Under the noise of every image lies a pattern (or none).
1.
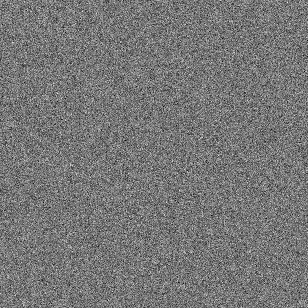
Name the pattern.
only noise
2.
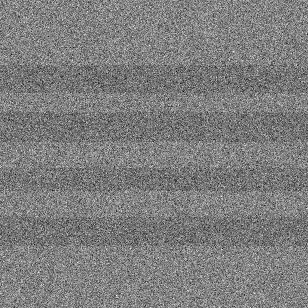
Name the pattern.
bands of rows
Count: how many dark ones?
4
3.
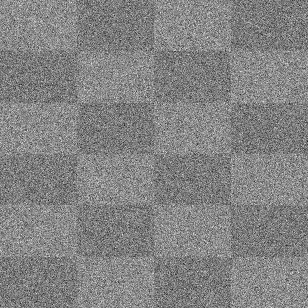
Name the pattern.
a checkerboard
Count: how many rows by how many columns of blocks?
6 by 4
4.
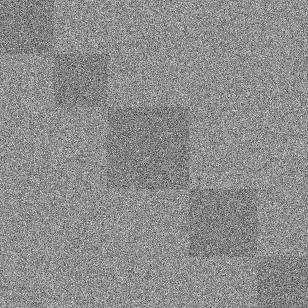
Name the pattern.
blocks along the diagonal
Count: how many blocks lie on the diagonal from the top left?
5
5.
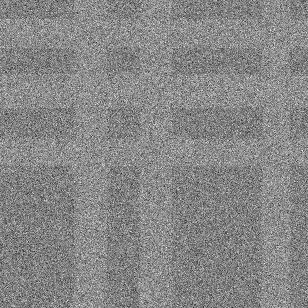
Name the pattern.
bands of rows crossing bands of columns
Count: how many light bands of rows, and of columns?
3 and 3
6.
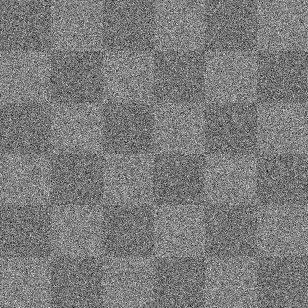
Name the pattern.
a checkerboard
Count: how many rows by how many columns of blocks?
6 by 6
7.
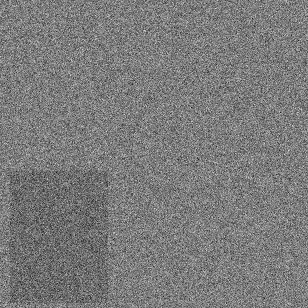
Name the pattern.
one block
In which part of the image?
bottom left
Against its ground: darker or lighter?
darker
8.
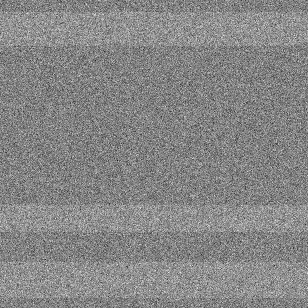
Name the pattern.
bands of rows
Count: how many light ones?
3
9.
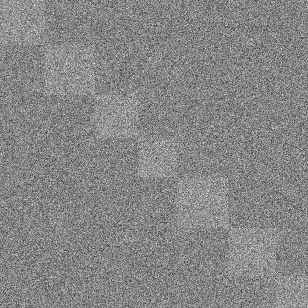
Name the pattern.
blocks along the diagonal
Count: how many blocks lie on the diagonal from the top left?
7
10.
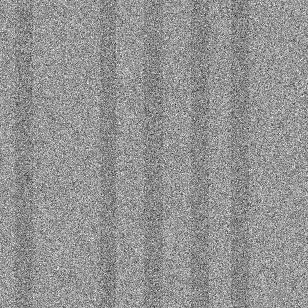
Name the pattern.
bands of columns
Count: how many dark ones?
5
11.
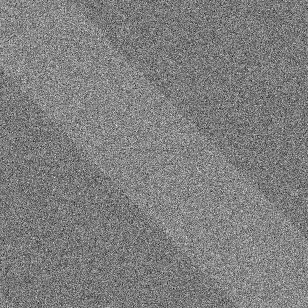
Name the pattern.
a diagonal band
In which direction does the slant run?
top left to bottom right
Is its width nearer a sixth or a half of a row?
a half
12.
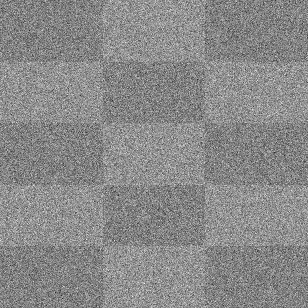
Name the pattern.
a checkerboard
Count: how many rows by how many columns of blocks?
5 by 3
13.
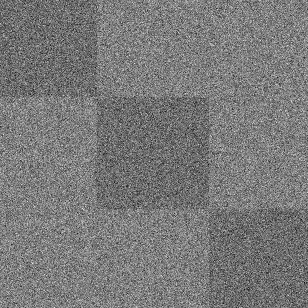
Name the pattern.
blocks along the diagonal
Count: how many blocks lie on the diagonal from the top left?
3
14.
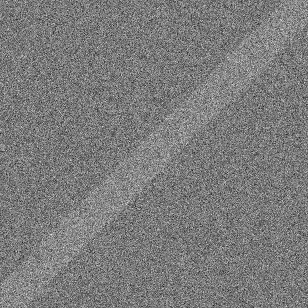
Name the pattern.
a diagonal band
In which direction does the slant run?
bottom left to top right
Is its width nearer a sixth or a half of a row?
a sixth
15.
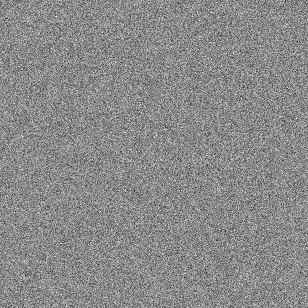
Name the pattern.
only noise
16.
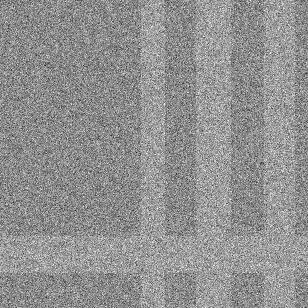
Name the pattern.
bands of rows crossing bands of columns
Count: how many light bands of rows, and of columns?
1 and 3
